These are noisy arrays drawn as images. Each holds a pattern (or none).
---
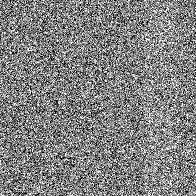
one band of columns
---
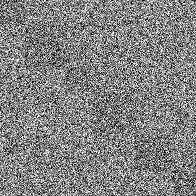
blocks along the diagonal
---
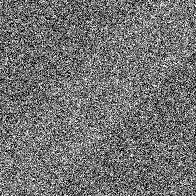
a diagonal band
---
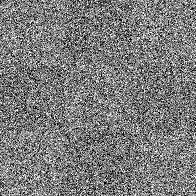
a checkerboard
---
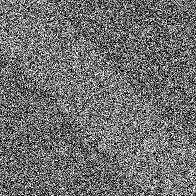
a diagonal band
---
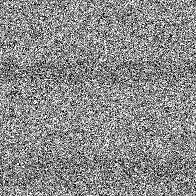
bands of rows
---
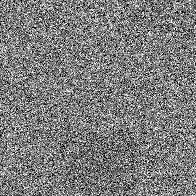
one block
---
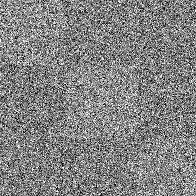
blocks along the diagonal
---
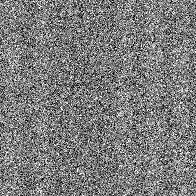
bands of columns
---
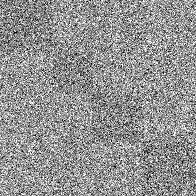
blocks along the diagonal
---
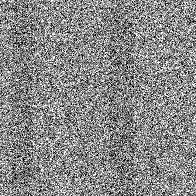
bands of columns
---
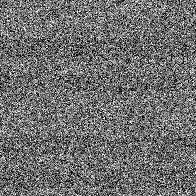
bands of rows
